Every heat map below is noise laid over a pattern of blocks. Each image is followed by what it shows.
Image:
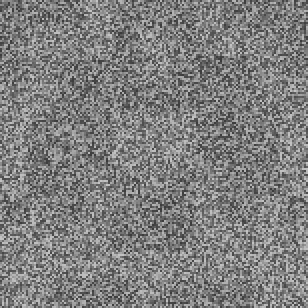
left and right mirror each other
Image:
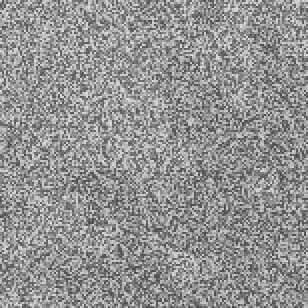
mirrored about the diagonal from the top left
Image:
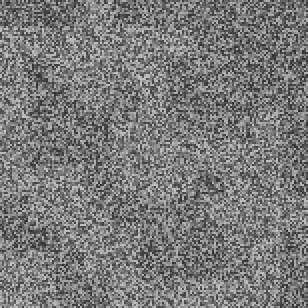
mirrored about the diagonal from the bottom left
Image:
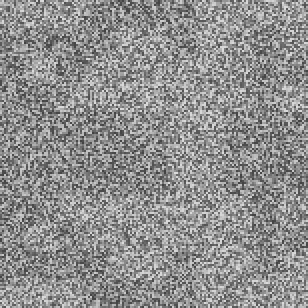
top and bottom mirror each other
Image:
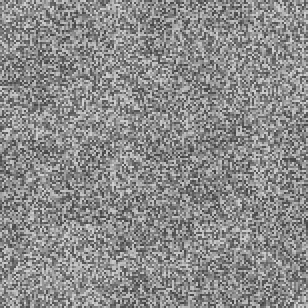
mirrored about the diagonal from the top left
